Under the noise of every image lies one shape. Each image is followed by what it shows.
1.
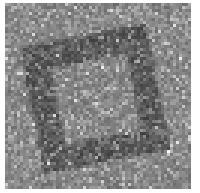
dark square frame
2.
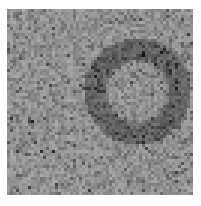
dark ring
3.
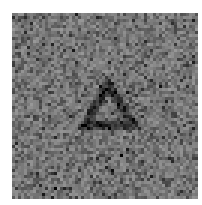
dark triangle frame, centre
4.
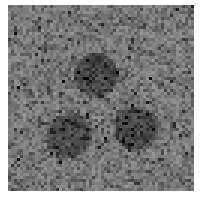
dark three dots
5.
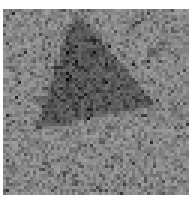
dark triangle
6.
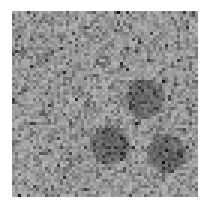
dark three dots
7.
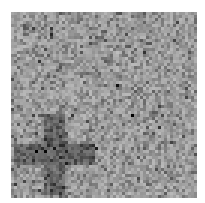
dark cross, bottom left
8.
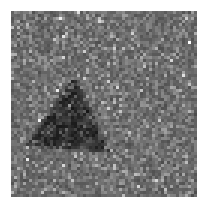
dark triangle
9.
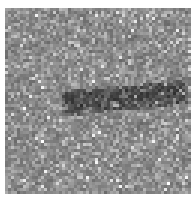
dark bar
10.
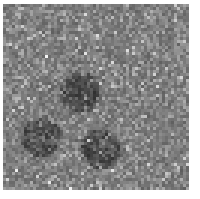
dark three dots
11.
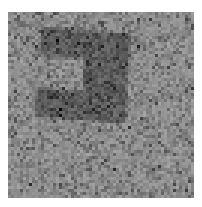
dark square with a notch
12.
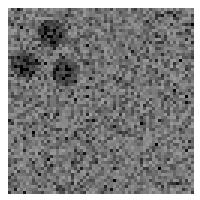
dark three dots, top left
